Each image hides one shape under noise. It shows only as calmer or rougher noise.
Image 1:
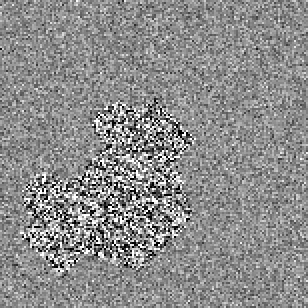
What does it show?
rough car
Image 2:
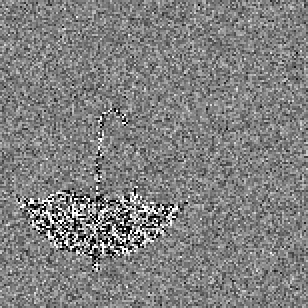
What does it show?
rough umbrella
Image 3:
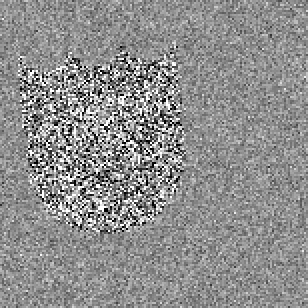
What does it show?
rough ghost
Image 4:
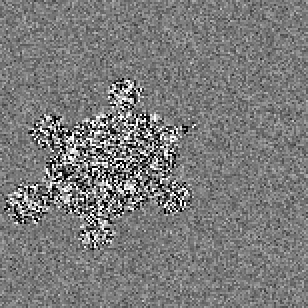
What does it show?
rough turtle
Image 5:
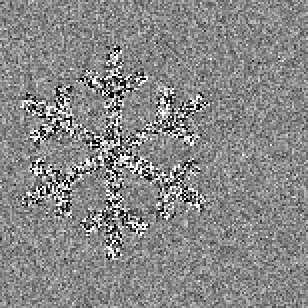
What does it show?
rough snowflake
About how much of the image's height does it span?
two thirds
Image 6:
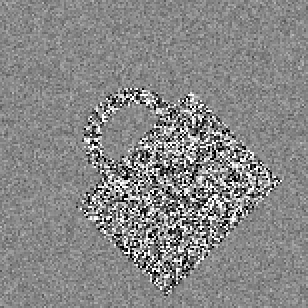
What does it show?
rough cup
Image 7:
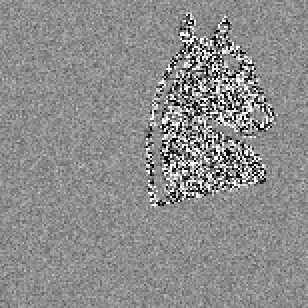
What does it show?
rough chess knight
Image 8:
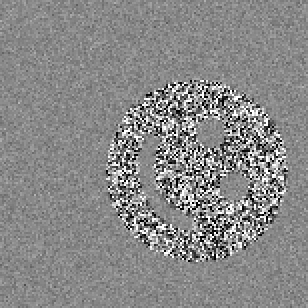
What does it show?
rough smiling face
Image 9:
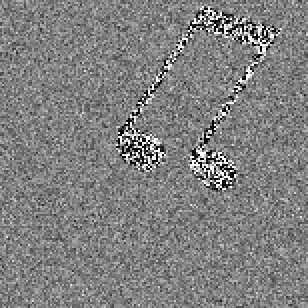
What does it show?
rough pair of musical notes
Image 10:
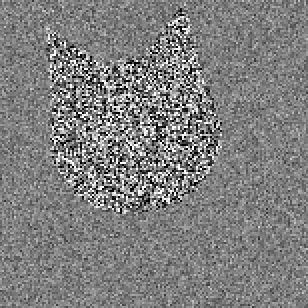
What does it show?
rough cat's head
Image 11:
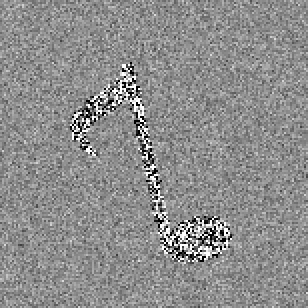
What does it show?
rough musical note
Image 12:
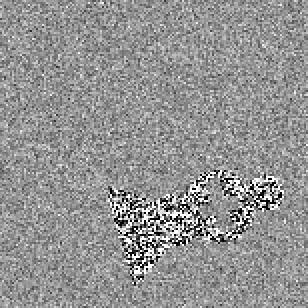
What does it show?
rough chess bishop
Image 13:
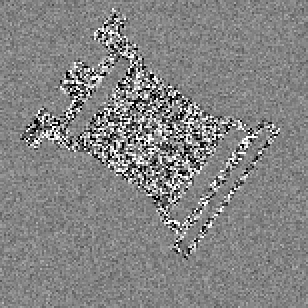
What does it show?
rough chess rook
